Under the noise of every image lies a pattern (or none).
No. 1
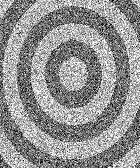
rings round one point
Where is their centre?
centre
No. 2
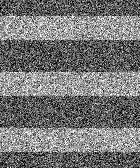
horizontal stripes
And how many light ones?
3
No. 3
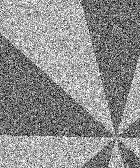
spokes from one point
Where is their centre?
bottom right
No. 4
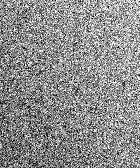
a smooth slope
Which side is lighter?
top right
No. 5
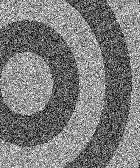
rings round one point
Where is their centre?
middle left
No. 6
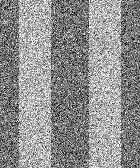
vertical stripes
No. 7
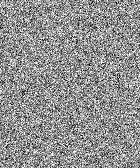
only noise
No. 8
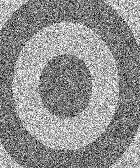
rings round one point
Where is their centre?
centre
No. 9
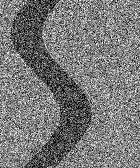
a wavy band
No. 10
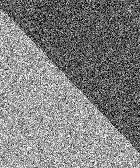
a sharp edge
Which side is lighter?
bottom left
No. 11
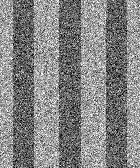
vertical stripes
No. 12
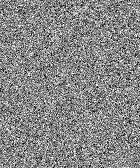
only noise
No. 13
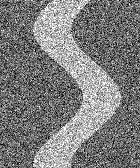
a wavy band
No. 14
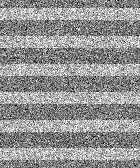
horizontal stripes
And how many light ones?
6
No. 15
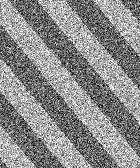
diagonal stripes
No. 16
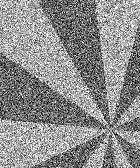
spokes from one point
